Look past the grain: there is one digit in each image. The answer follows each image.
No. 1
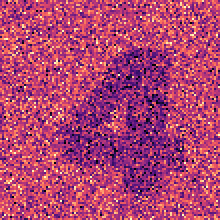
4
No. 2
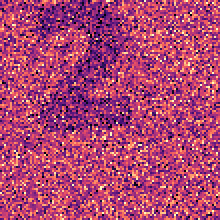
2
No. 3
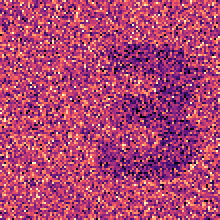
3
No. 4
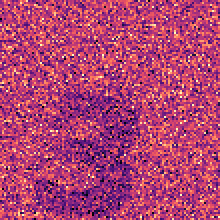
3
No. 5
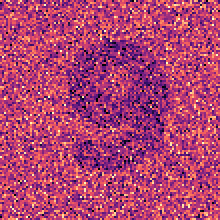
9
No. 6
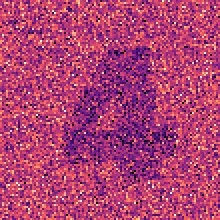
4
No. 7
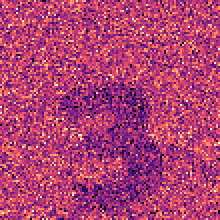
3
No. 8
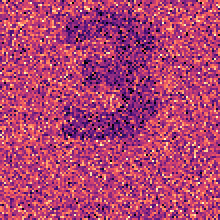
3
